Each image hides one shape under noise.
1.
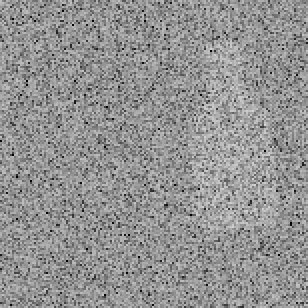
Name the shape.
bottle
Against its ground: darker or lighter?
lighter
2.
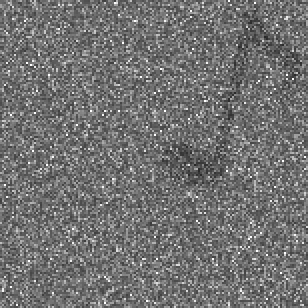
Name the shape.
musical note
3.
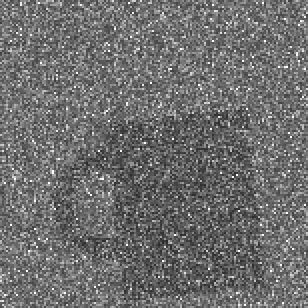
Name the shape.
cup
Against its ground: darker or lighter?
darker
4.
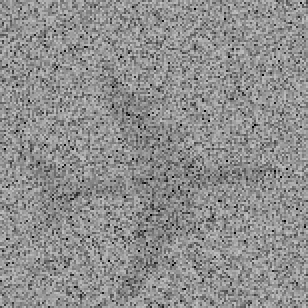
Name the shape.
airplane
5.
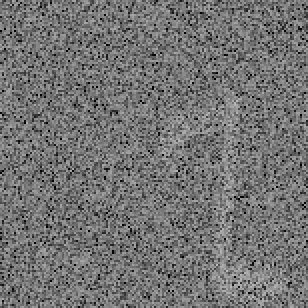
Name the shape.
musical note
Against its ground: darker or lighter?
lighter
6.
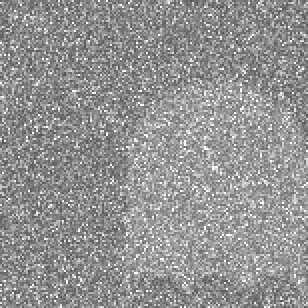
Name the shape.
ghost
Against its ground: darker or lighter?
lighter
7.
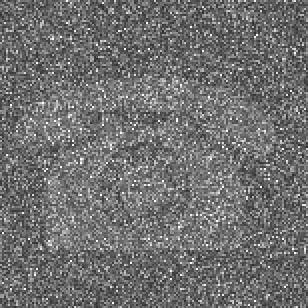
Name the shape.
telephone
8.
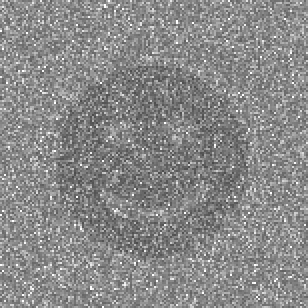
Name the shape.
smiling face
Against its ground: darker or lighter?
darker
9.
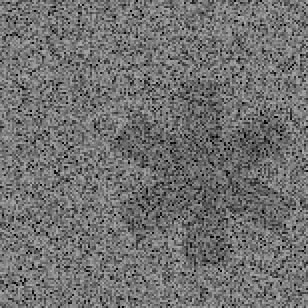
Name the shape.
asterisk
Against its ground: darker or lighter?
darker
